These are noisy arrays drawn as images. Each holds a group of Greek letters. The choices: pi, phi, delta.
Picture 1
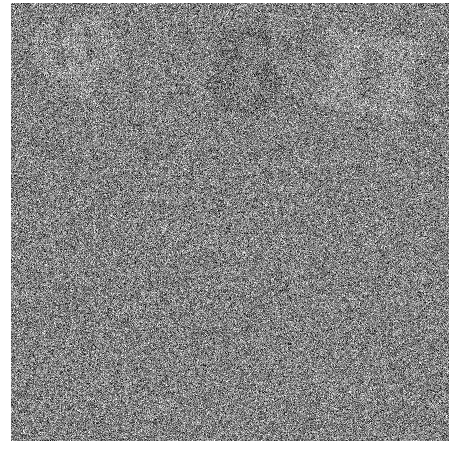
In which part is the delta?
top middle
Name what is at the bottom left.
nothing
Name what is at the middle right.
nothing
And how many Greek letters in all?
3
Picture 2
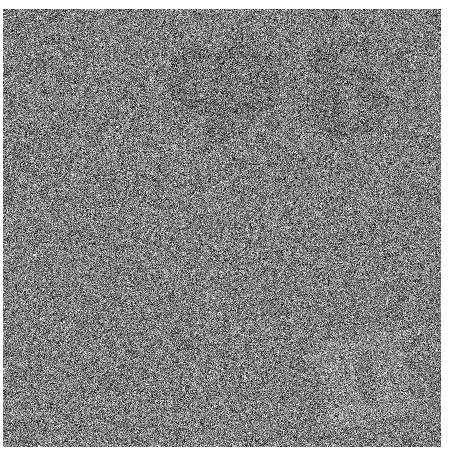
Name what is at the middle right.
nothing
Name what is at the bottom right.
pi
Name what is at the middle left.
nothing
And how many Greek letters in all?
3
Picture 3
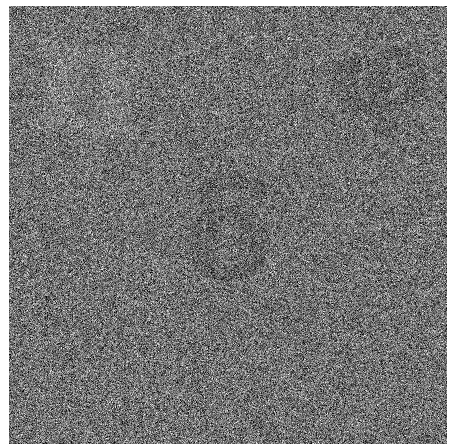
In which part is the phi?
top right
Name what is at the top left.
pi
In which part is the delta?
centre
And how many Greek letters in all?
3
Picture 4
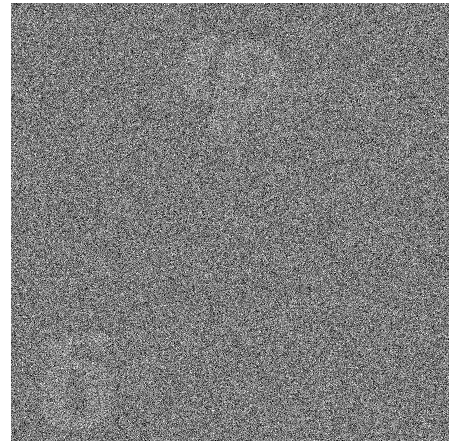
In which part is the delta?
bottom left
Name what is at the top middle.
phi
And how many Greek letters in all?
2
